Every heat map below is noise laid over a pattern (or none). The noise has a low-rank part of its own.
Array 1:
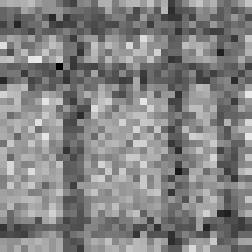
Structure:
bands of rows crossing bands of columns
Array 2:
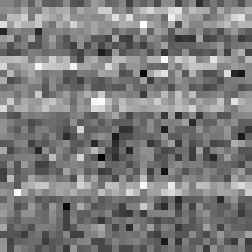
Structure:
bands of rows
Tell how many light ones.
4
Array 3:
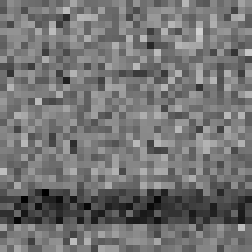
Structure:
one band of rows
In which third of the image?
bottom
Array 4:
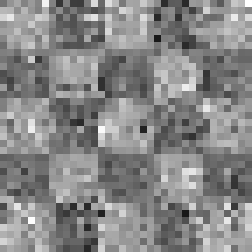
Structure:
a checkerboard
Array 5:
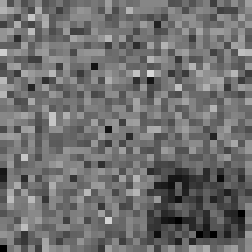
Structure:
one block
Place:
bottom right
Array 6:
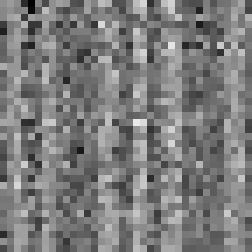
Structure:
bands of columns
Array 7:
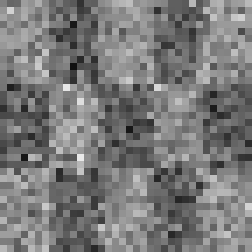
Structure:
a checkerboard
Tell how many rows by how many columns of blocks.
3 by 5
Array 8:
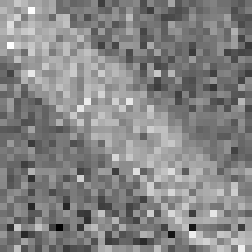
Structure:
a diagonal band
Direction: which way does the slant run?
top left to bottom right
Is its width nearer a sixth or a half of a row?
a half
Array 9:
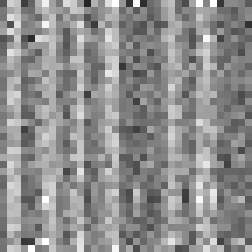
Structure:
bands of columns
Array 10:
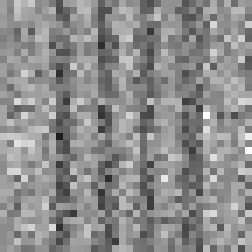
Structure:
bands of columns
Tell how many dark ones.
4
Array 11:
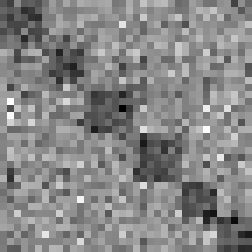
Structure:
blocks along the diagonal
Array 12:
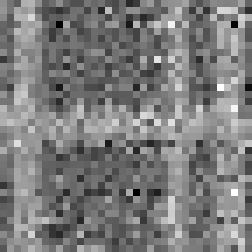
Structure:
bands of rows crossing bands of columns
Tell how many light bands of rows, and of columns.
1 and 3
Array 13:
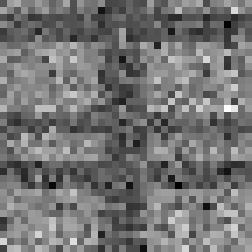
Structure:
bands of rows crossing bands of columns
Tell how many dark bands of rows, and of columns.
3 and 1
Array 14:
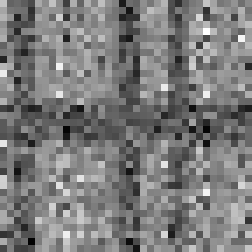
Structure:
bands of rows crossing bands of columns
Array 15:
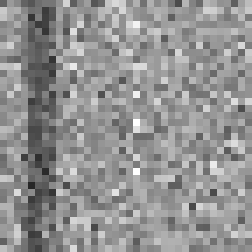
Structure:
one band of columns
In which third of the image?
left
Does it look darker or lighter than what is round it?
darker
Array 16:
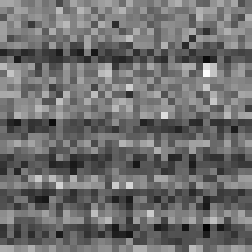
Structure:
bands of rows
